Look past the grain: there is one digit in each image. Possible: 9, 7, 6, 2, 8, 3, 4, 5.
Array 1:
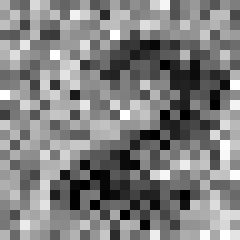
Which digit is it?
2
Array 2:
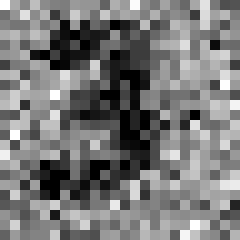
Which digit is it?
3
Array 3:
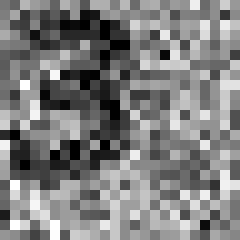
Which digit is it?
3
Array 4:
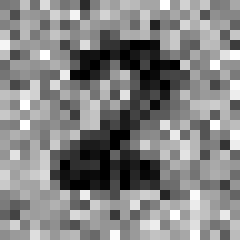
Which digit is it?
2
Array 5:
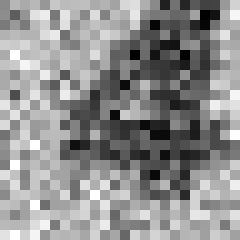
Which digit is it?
4
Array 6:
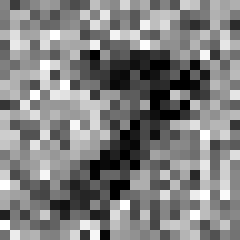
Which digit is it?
7
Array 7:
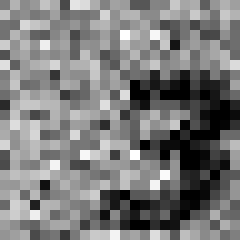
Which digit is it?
3
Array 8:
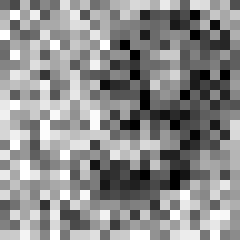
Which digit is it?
9
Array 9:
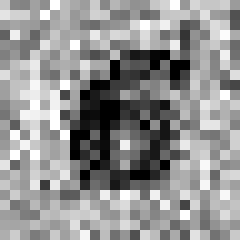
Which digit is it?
6
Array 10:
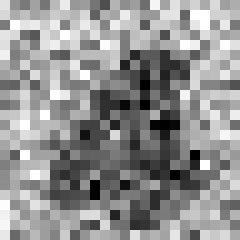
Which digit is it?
4
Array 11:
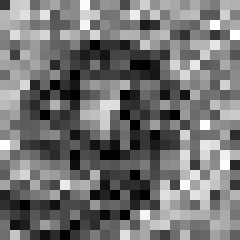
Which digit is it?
9
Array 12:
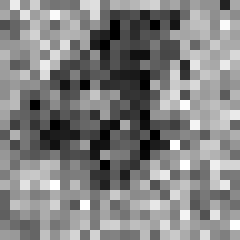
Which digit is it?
4
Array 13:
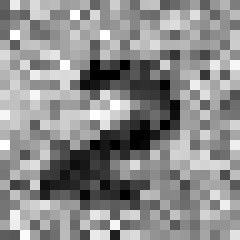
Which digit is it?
2
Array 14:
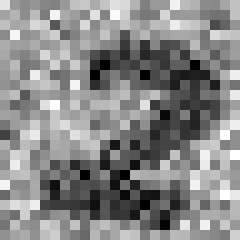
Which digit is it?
2
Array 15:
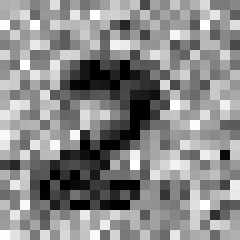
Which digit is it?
2
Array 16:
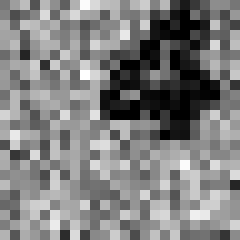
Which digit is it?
4
